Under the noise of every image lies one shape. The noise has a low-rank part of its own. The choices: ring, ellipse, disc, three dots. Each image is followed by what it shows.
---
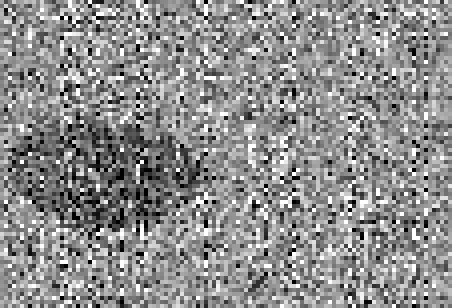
ellipse
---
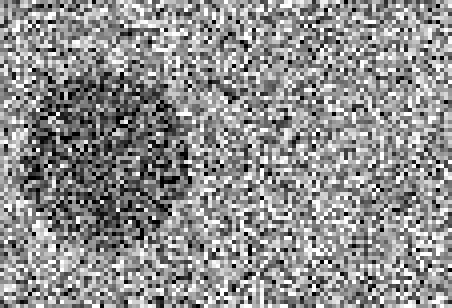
disc
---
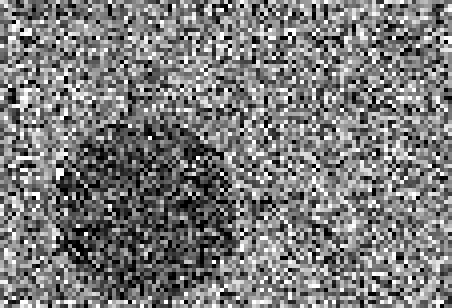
disc
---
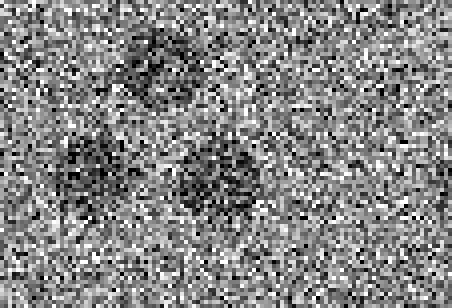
three dots
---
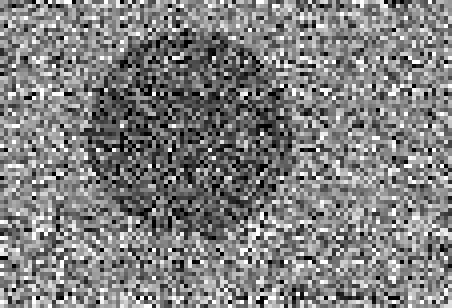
disc
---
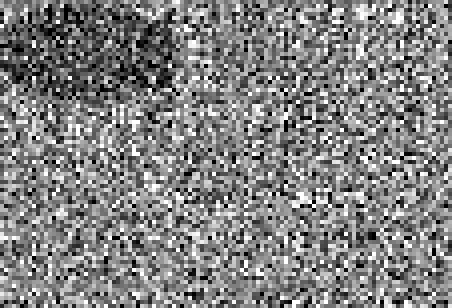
ellipse
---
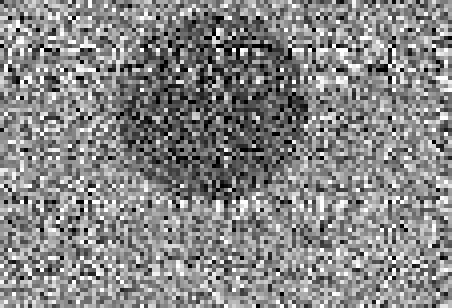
disc
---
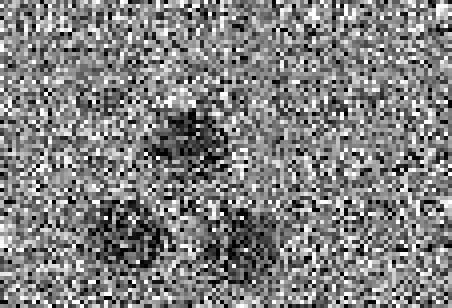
three dots
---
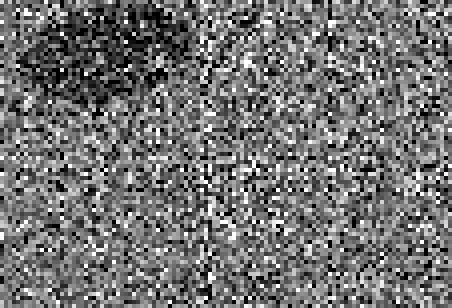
ellipse
